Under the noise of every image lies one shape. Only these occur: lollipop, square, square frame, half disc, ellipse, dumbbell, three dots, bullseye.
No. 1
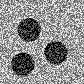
dark three dots
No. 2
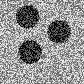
dark three dots
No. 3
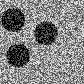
dark three dots
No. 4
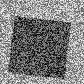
dark square
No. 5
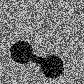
dark dumbbell
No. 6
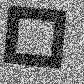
dark square frame
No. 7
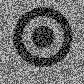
dark bullseye
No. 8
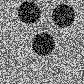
dark three dots
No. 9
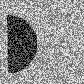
dark half disc
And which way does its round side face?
right
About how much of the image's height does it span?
two thirds
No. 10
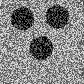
dark three dots
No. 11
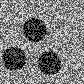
dark three dots
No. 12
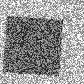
dark square
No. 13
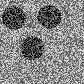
dark three dots
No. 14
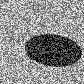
dark ellipse
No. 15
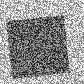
dark square
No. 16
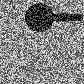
dark lollipop
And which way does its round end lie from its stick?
left
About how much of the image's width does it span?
two thirds
